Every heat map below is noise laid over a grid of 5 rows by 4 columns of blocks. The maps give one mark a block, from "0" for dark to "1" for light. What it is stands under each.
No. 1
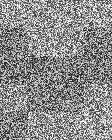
1 1 1 1
0 1 1 0
0 0 0 0
1 0 0 1
0 1 1 1
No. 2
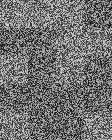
1 1 1 0
0 0 1 1
1 0 1 0
0 0 0 0
1 0 0 1
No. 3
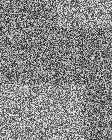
0 0 1 1
0 0 0 0
0 0 0 0
1 1 1 0
1 1 1 0
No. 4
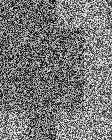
0 0 1 1
0 0 0 1
0 0 0 1
0 0 0 1
1 0 1 1
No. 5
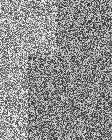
1 1 0 0
1 1 0 0
1 0 0 0
1 0 0 0
1 0 0 0
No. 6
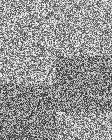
1 1 1 1
1 1 1 1
1 1 0 0
0 0 0 0
0 0 1 1
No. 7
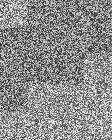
1 0 0 0
0 0 0 0
0 0 0 1
0 1 1 1
1 1 1 1
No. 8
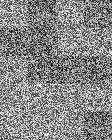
1 0 1 0
0 0 1 1
1 0 0 0
1 1 1 1
1 1 1 0
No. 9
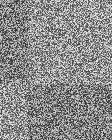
0 1 1 1
0 1 1 1
0 1 1 1
1 0 0 0
1 0 0 0
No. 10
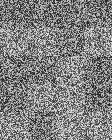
0 0 0 0
1 1 0 1
0 0 1 0
0 1 1 0
1 0 1 1
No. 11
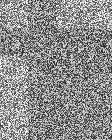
1 0 1 1
0 0 0 0
1 0 0 0
1 0 0 0
1 0 0 0
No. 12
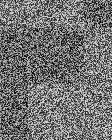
1 1 1 0
0 0 0 1
0 0 0 1
0 1 1 1
0 1 1 1
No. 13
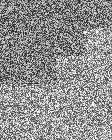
0 0 0 0
0 0 0 1
0 0 1 1
1 1 1 1
1 1 1 1
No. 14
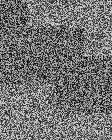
0 1 1 1
0 0 0 1
0 0 0 0
1 1 0 0
1 1 1 1
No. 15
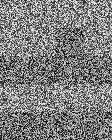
1 1 1 1
1 1 0 1
0 0 0 0
1 1 1 1
0 0 0 0
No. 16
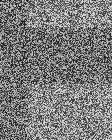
0 1 1 1
0 0 0 0
0 0 0 0
0 1 1 1
0 1 1 1
